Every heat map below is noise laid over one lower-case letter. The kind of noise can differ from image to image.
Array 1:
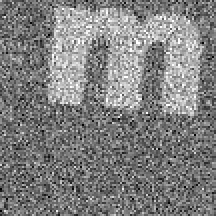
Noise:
low rank plus noise
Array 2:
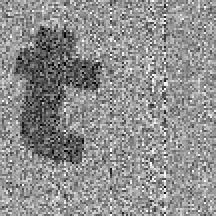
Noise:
columns of uneven size
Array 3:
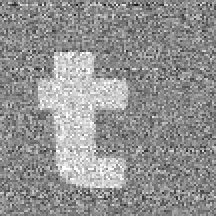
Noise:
rows of uneven size
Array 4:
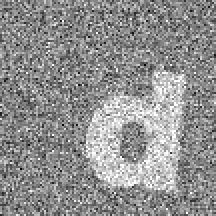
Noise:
independent entries
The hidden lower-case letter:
d
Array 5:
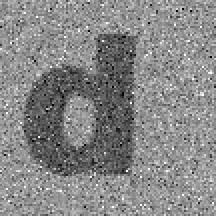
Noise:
heavy tails
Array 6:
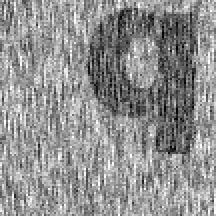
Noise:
streaked along the columns
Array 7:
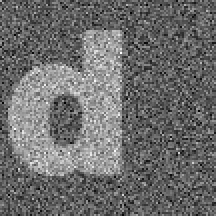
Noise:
low rank plus noise
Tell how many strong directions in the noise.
five to eight
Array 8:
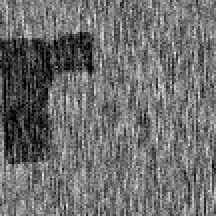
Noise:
streaked along the columns
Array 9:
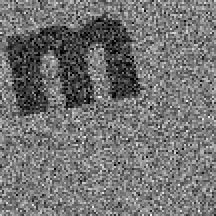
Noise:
independent entries
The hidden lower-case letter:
m
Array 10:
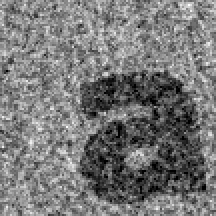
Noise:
blotchy
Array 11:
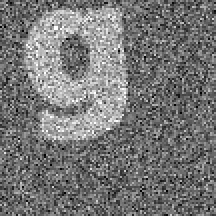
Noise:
independent entries
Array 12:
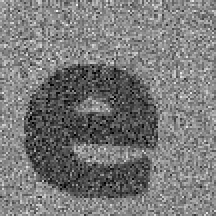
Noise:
low rank plus noise
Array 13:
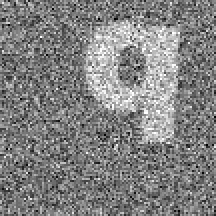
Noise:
low rank plus noise
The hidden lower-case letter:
q
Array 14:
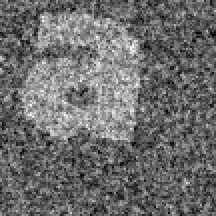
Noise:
blotchy
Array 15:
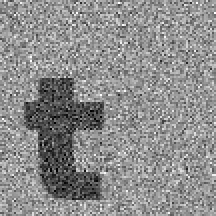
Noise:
low rank plus noise
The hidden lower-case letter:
t
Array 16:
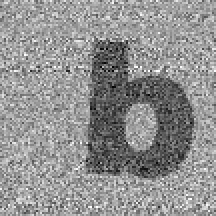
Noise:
rows of uneven size
